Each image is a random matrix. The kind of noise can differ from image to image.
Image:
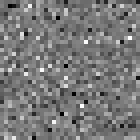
heavy tails
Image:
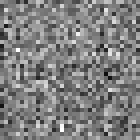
low rank plus noise
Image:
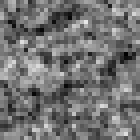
blotchy
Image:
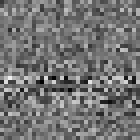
rows of uneven size
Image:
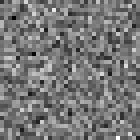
independent entries
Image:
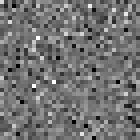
heavy tails
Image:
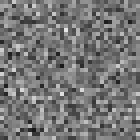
independent entries
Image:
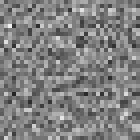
low rank plus noise
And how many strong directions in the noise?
one
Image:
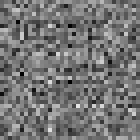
low rank plus noise
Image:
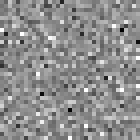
heavy tails
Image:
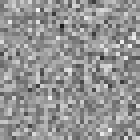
independent entries
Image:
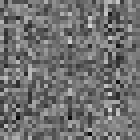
columns of uneven size
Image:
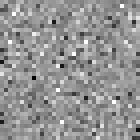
heavy tails
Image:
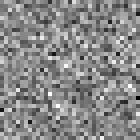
independent entries
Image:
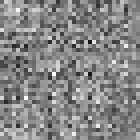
low rank plus noise
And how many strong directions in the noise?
three or four
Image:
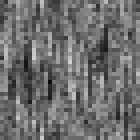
streaked along the columns
